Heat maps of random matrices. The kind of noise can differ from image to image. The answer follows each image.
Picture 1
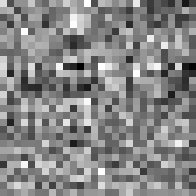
low rank plus noise
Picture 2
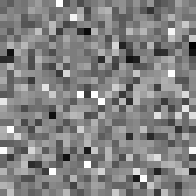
heavy tails
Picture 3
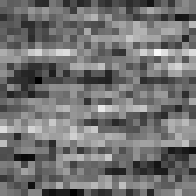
streaked along the rows
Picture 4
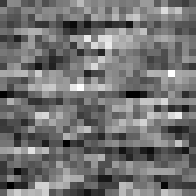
streaked along the rows
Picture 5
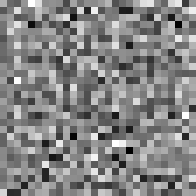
low rank plus noise
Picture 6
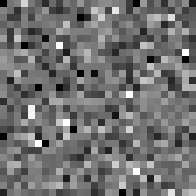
heavy tails
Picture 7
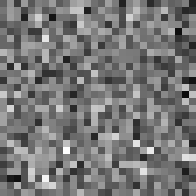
independent entries
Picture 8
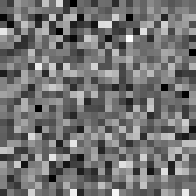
low rank plus noise
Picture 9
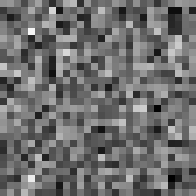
low rank plus noise
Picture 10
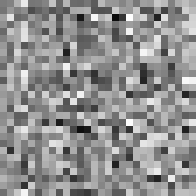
low rank plus noise
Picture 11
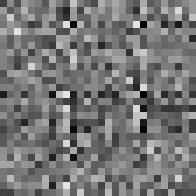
low rank plus noise
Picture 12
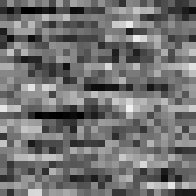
streaked along the rows
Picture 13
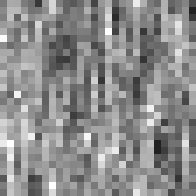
streaked along the columns
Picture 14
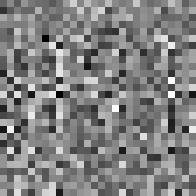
low rank plus noise
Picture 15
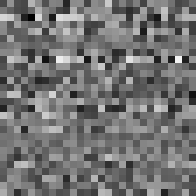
rows of uneven size
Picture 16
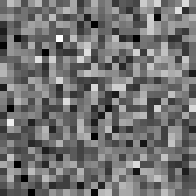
independent entries
